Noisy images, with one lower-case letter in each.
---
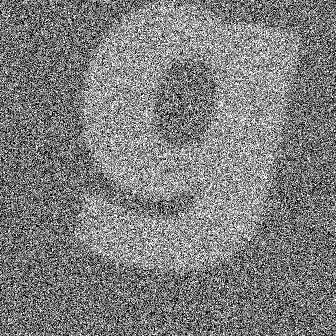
light g
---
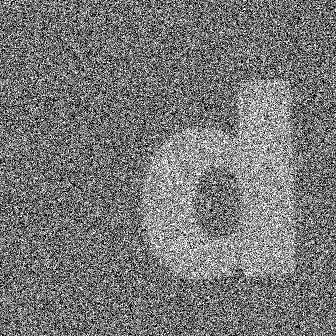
light d
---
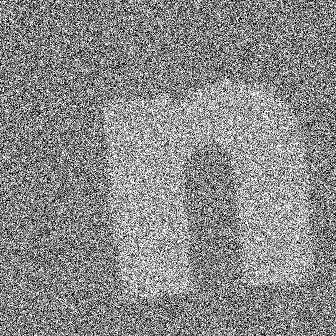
light n
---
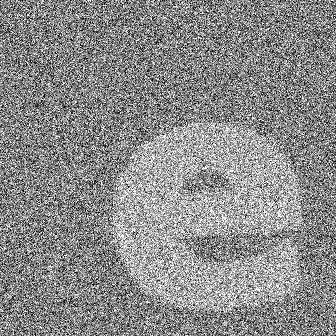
light e
